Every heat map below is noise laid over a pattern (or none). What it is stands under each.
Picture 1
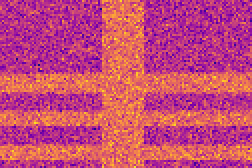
bands of rows crossing bands of columns
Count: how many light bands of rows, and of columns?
3 and 1
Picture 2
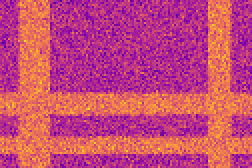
bands of rows crossing bands of columns
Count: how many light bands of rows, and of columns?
2 and 2
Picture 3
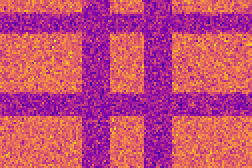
bands of rows crossing bands of columns
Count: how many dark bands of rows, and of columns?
2 and 2
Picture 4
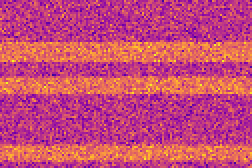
bands of rows
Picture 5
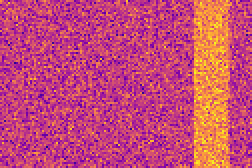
one band of columns
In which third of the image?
right
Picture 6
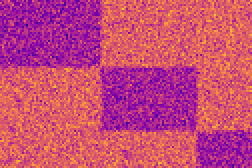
blocks along the diagonal
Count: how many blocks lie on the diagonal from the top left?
3
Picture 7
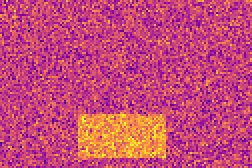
one block
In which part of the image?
bottom middle
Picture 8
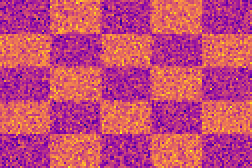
a checkerboard
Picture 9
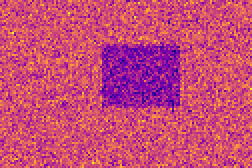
one block
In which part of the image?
centre
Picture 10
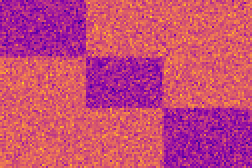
blocks along the diagonal
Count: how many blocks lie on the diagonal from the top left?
3
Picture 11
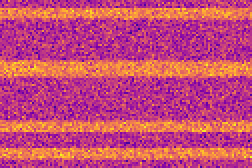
bands of rows
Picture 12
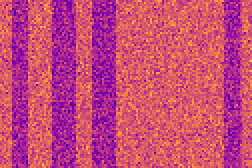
bands of columns
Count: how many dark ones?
4
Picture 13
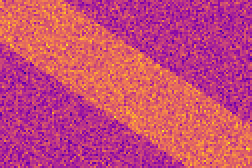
a diagonal band
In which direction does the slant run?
top left to bottom right
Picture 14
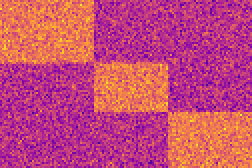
blocks along the diagonal
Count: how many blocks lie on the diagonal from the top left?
3
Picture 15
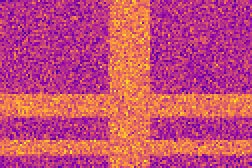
bands of rows crossing bands of columns
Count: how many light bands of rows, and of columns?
2 and 1
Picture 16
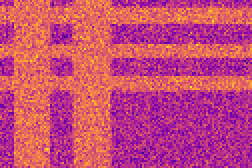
bands of rows crossing bands of columns
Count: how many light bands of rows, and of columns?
3 and 2
